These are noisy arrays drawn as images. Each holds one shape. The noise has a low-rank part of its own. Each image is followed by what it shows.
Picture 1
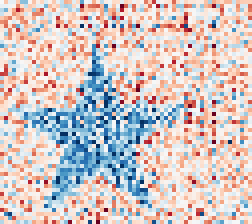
star
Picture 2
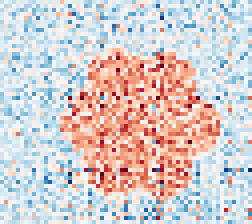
flower
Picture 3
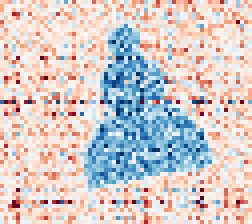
chess pawn
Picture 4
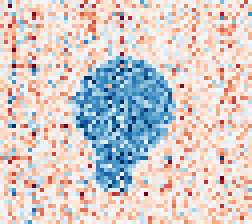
light bulb
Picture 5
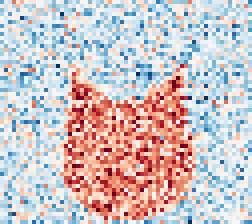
cat's head
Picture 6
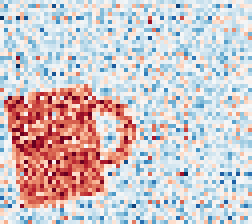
cup
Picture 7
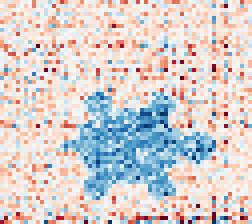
turtle
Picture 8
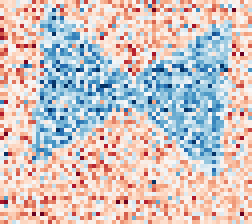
bow tie
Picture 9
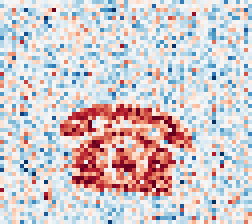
telephone
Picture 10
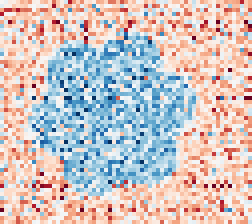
flower
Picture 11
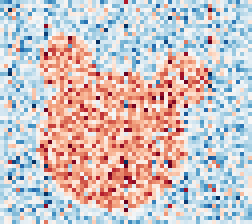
bear's head
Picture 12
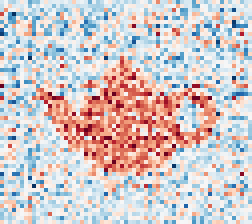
teapot
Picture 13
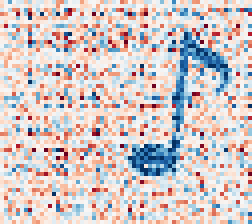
musical note
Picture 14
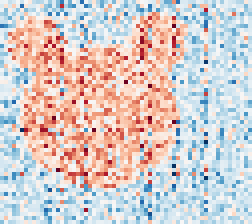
bear's head
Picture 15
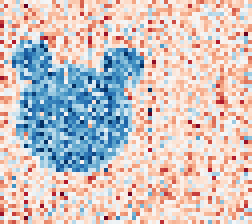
bear's head
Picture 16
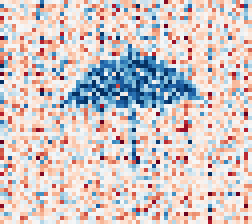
umbrella
